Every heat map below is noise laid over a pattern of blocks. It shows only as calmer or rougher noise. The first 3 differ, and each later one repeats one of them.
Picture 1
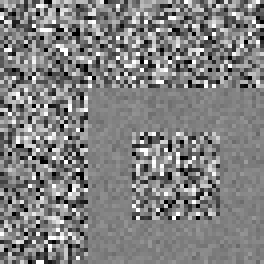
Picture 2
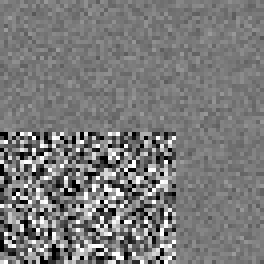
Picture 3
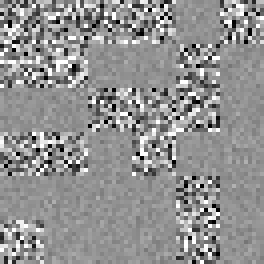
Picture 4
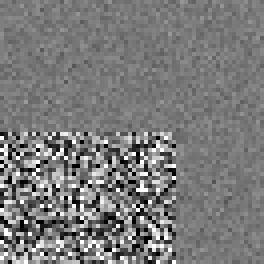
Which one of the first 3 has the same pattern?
2
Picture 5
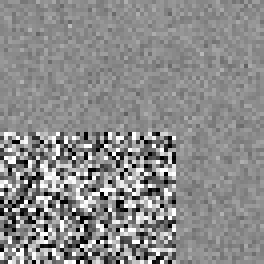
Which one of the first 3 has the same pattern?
2
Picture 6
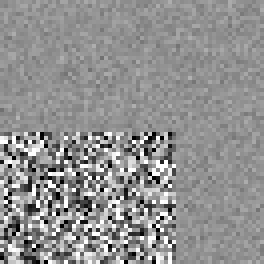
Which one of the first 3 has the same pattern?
2
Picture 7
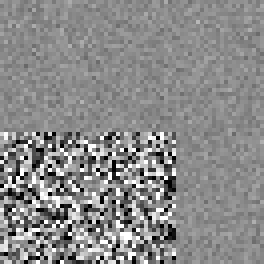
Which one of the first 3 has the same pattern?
2
